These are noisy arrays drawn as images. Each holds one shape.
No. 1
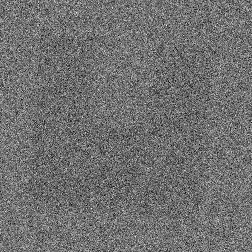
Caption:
dark square with a notch
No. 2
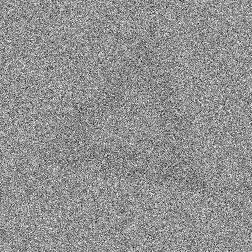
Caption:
dark triangle frame
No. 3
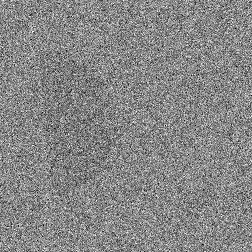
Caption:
dark half disc
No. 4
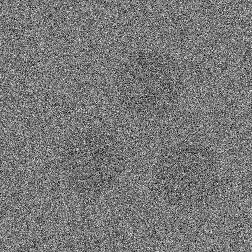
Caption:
dark three dots
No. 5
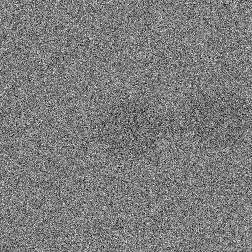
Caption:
dark dumbbell
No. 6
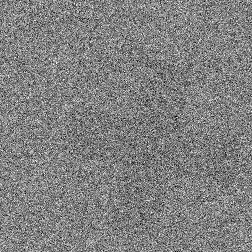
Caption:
dark cross
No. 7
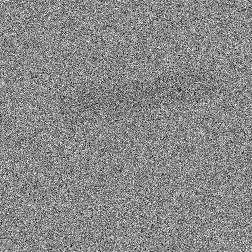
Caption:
dark bar
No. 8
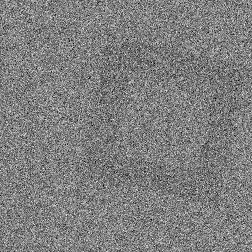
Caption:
dark square frame
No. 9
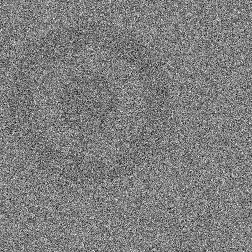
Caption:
dark bullseye
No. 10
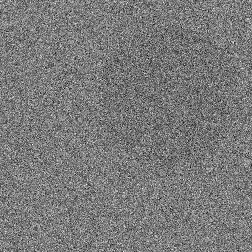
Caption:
dark disc
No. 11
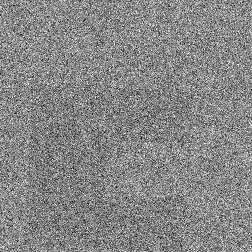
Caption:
dark square with a notch
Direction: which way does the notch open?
right
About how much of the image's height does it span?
two thirds
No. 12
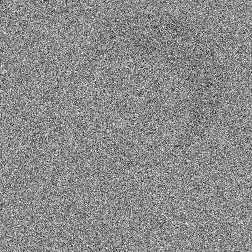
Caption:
dark crescent
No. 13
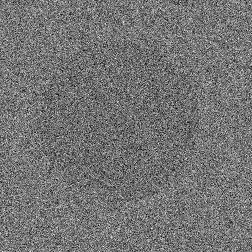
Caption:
dark disc
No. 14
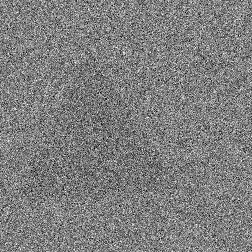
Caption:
dark triangle
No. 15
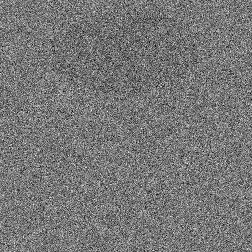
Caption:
dark ellipse
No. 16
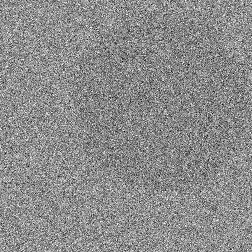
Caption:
dark disc
